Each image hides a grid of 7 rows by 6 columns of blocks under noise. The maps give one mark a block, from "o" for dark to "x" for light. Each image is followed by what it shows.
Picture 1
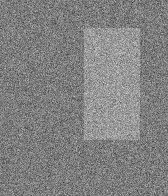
oooooo
oooxxo
oooxxo
oooxxo
oooxxo
oooooo
oooooo
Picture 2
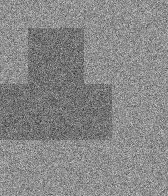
xxxxxx
xooxxx
xooxxx
ooooxx
ooooxx
xxxxxx
xxxxxx
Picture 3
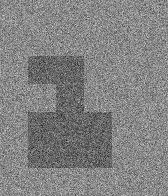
xxxxxx
xxxxxx
xooxxx
xxoxxx
xoooxx
xoooxx
xxxxxx
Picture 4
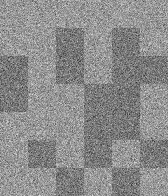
xxxxxx
xxoxox
oxoxoo
oxxoox
xxxoox
xoxoxo
xxoxox
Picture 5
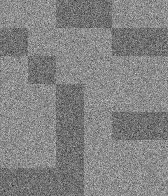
xxooxx
oxxxoo
xoxxxx
xxoxxx
xxoxoo
xxoxxx
oooxxx
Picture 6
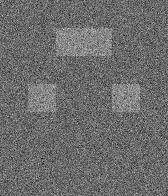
oooooo
ooxxoo
oooooo
oxooxo
oooooo
oooooo
oooooo
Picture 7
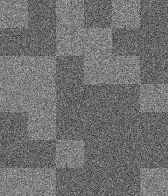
xoxoxo
ooxxoo
xxoxxo
xxooox
oxoooo
ooxooo
xxooox
